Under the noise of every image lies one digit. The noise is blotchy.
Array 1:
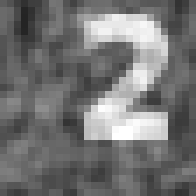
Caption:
light 2
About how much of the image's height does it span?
two thirds
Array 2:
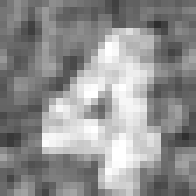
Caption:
light 4
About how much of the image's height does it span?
nearly all
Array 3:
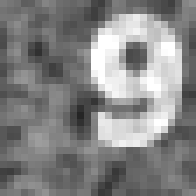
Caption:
light 9
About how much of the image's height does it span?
two thirds
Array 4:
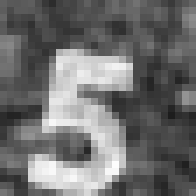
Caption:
light 5
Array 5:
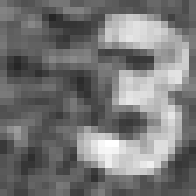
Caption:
light 3
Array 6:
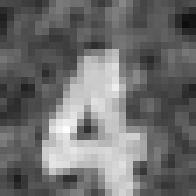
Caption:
light 4
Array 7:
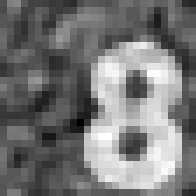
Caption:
light 8
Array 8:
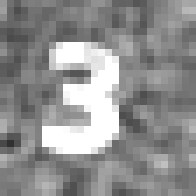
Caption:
light 3
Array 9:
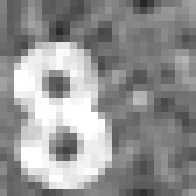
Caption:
light 8
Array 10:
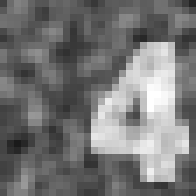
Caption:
light 4
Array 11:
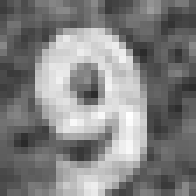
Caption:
light 9
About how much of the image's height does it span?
nearly all
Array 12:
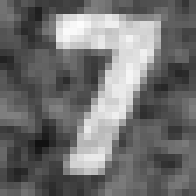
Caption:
light 7
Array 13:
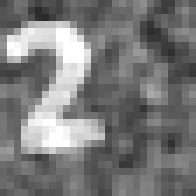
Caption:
light 2
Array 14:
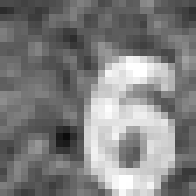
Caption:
light 6
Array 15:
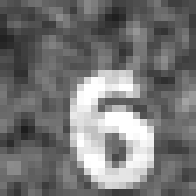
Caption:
light 6
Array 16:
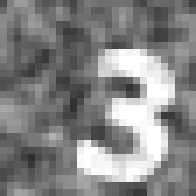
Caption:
light 3
